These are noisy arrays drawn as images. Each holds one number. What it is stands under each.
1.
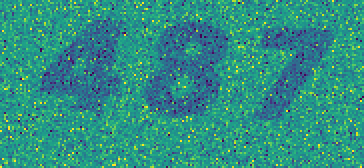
487
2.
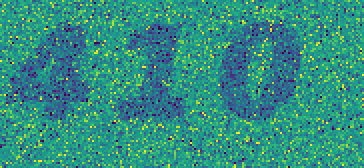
410
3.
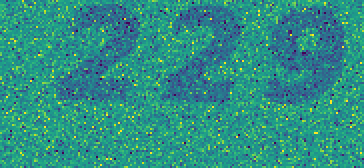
229
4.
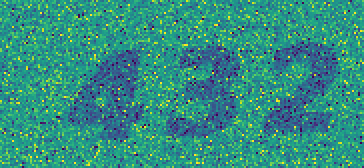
432
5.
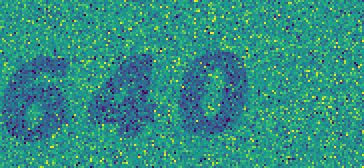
640
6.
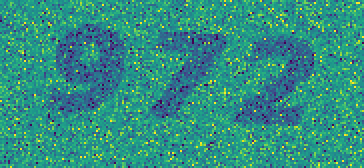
972
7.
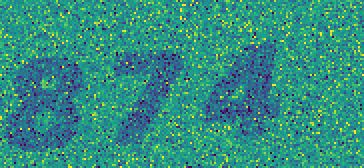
874
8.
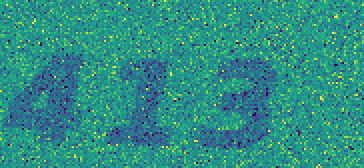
413
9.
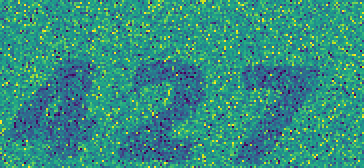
427
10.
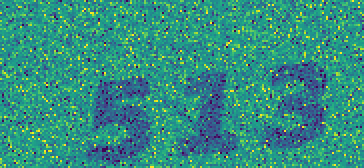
513
